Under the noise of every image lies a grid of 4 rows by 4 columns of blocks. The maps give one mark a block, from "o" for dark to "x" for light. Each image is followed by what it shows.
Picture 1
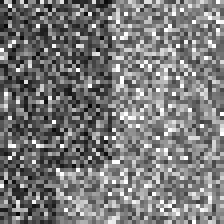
ooxx
ooxx
ooxx
oxxx
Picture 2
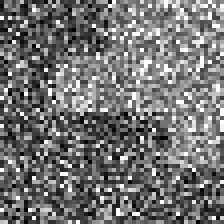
ooxx
oxxx
ooox
oooo
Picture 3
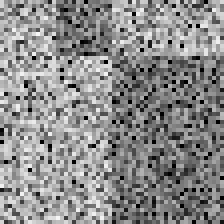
xoxx
xxoo
xxoo
xxoo
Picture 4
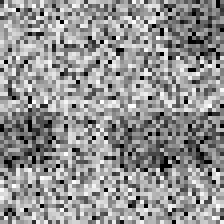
xxxo
xxxx
oxoo
xxxx
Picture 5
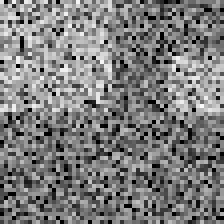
xxoo
xxox
oooo
oooo
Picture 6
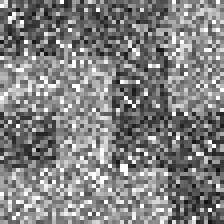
ooox
xxox
oxoo
xxxo
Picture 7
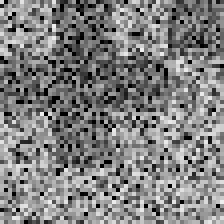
xoxo
ooox
xoxx
xxxx
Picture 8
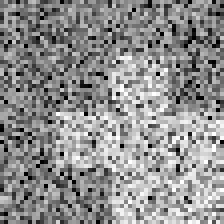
oooo
ooxo
oxxx
ooxx
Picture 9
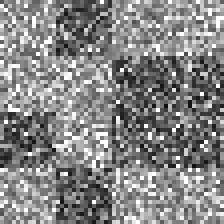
xoxx
xxoo
oxoo
xoxx
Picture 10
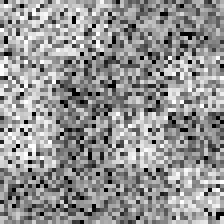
xxoo
xoox
xoxo
ooox
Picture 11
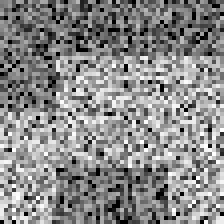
oooo
oxxx
xxxx
xoox
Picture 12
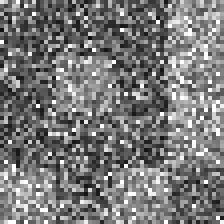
ooox
oxox
ooox
xoxo
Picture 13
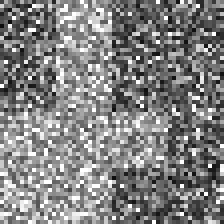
oxoo
oxoo
xxxo
xxoo
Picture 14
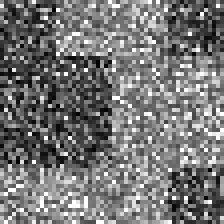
oxxo
ooxx
ooxx
xxxo
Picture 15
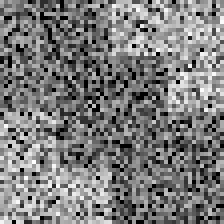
ooxx
ooox
xooo
xxoo
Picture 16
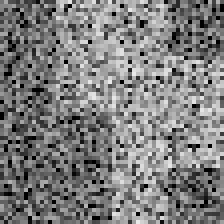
oxxo
oxxx
ooxx
ooxo
